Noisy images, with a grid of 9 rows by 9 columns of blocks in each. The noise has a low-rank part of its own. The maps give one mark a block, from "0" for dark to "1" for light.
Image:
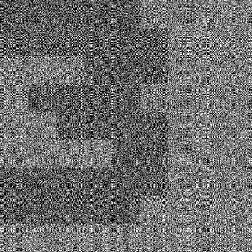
0 0 0 0 0 1 1 1 1
0 0 0 0 0 0 1 1 1
1 1 1 0 0 0 1 1 1
1 0 0 0 0 1 1 1 1
1 1 0 0 0 0 1 1 1
1 1 1 1 0 0 1 1 1
0 0 0 0 0 0 1 1 1
0 0 0 0 0 1 1 1 1
1 1 1 1 1 1 1 1 1
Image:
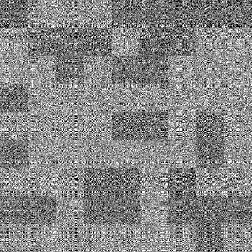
0 1 1 1 0 0 0 0 0
1 0 0 0 1 0 0 1 1
1 1 0 1 0 0 1 1 1
0 1 1 1 1 1 1 1 1
1 1 1 1 0 0 1 0 1
0 1 1 1 1 1 1 0 1
1 1 1 0 0 1 0 1 1
0 0 1 0 0 1 0 0 0
1 1 1 1 1 1 1 0 1
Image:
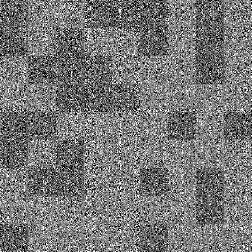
0 1 1 0 0 0 1 0 1
0 1 0 1 1 0 1 0 1
1 0 0 0 1 1 1 0 1
1 1 0 0 0 1 1 1 1
0 0 1 1 1 1 0 1 0
0 1 0 1 1 1 1 1 1
1 0 0 1 1 0 1 0 1
1 1 1 1 1 1 1 0 1
0 1 1 1 1 0 1 1 1
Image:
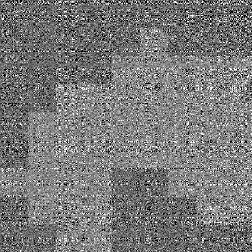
0 0 0 0 0 0 0 0 0
0 0 0 0 0 1 0 0 0
0 0 0 0 1 1 1 1 1
0 0 1 1 1 1 1 1 1
0 1 1 1 1 1 1 1 1
0 1 1 1 1 1 1 1 1
1 1 1 1 0 0 1 1 1
0 1 1 1 0 0 0 1 1
0 0 1 1 0 0 0 0 0
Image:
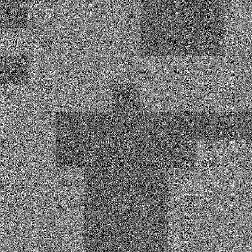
0 1 1 1 1 0 0 0 1
1 1 1 1 1 0 0 0 1
0 1 1 1 1 1 1 1 1
1 1 1 1 0 1 1 1 1
1 1 0 0 0 0 0 0 0
1 1 0 0 0 0 0 1 1
1 1 1 0 0 0 1 1 1
1 1 1 0 0 0 1 1 1
1 1 1 0 0 0 1 1 1
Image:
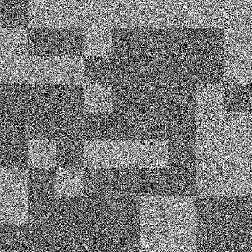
0 1 1 1 1 1 1 1 1
1 0 0 1 0 0 0 0 1
1 1 1 0 0 0 0 0 1
0 0 0 1 0 0 0 1 0
0 0 0 0 0 0 0 1 1
0 1 0 1 1 1 0 1 1
1 0 1 0 0 0 0 1 1
1 0 0 0 0 1 1 0 0
0 0 0 0 0 1 1 0 0
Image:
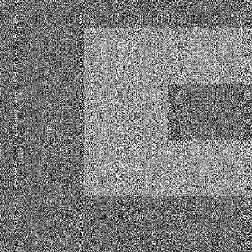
0 0 0 0 0 0 0 0 0
0 0 0 1 1 1 1 1 1
0 0 0 1 1 1 1 1 1
0 0 0 1 1 1 0 0 0
0 0 0 1 1 1 0 0 0
0 0 0 1 1 1 1 1 1
0 0 0 1 1 1 1 1 1
0 0 0 0 0 0 0 0 0
0 0 0 0 0 0 0 0 0
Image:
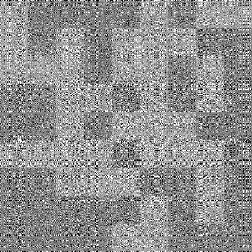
1 0 0 0 0 1 0 1 1
1 0 1 0 1 1 1 0 0
1 1 1 0 1 1 0 1 0
0 0 1 1 0 1 0 1 0
0 0 1 0 1 1 1 0 0
1 1 1 1 0 1 1 1 0
0 0 1 1 1 0 0 1 0
0 0 0 0 0 1 0 1 0
0 0 0 0 1 1 0 0 0
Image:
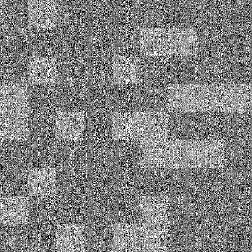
0 1 0 0 0 0 0 0 0
0 0 0 0 0 1 1 0 0
0 1 0 0 1 0 0 0 0
1 0 0 0 0 0 1 1 1
1 0 1 0 1 1 0 0 0
0 0 0 0 0 1 1 1 0
0 1 0 0 0 0 0 0 0
1 0 0 0 0 1 0 0 0
0 0 1 0 1 1 0 0 0
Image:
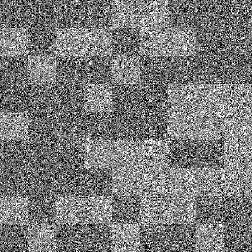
0 0 0 0 1 1 0 0 0
1 0 1 1 0 1 1 0 0
0 1 0 0 1 0 0 0 0
0 0 0 1 0 0 1 1 1
1 0 0 0 0 0 1 1 1
0 0 0 1 1 1 0 0 1
0 0 0 0 1 1 1 1 1
1 0 1 1 0 1 1 0 0
0 1 0 0 1 0 0 1 0
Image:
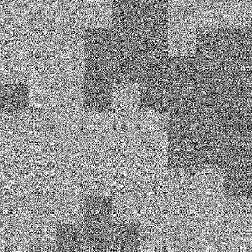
1 1 1 1 0 0 1 1 1
1 1 1 0 0 0 1 0 0
1 1 1 0 0 0 0 0 0
0 1 1 0 1 0 0 0 0
1 1 1 1 1 1 0 0 0
1 1 1 1 1 1 0 0 0
1 1 1 1 1 1 1 1 0
1 1 1 0 1 1 1 1 1
1 1 0 0 0 1 1 1 1
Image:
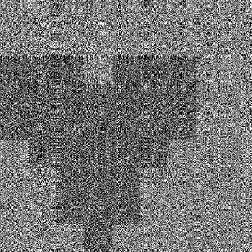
1 1 1 1 1 1 1 1 1
1 1 1 1 1 1 1 1 1
0 0 0 1 0 0 0 1 1
0 0 0 0 0 0 0 1 1
0 0 0 0 0 0 0 1 1
1 0 0 0 0 0 1 1 1
1 1 0 0 0 1 1 1 1
1 1 0 0 0 1 1 1 1
1 1 1 0 1 1 1 1 1
